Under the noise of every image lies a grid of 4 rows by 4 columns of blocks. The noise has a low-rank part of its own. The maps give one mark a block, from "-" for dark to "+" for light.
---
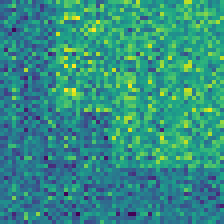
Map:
-+++
-+++
--++
----
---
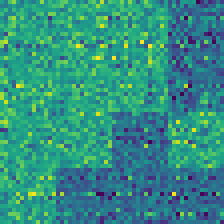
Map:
+++-
+++-
++-+
+---
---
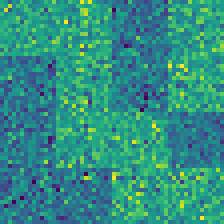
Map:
++-+
-+-+
-++-
--++
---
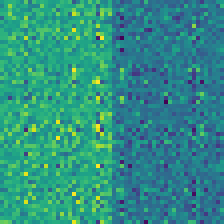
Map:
++--
++--
++--
++--
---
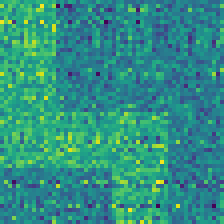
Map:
+---
+---
+++-
--+-
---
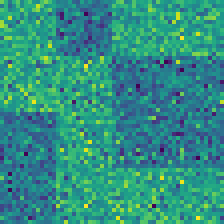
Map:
+-++
++--
-+--
-+++
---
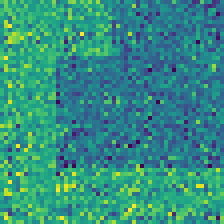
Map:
++--
+---
+---
++++
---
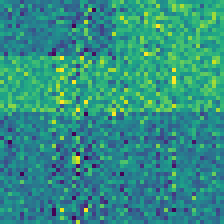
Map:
--++
++++
----
----
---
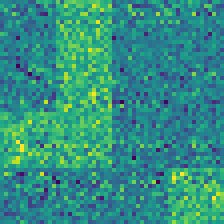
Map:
-+--
-+--
++--
---+
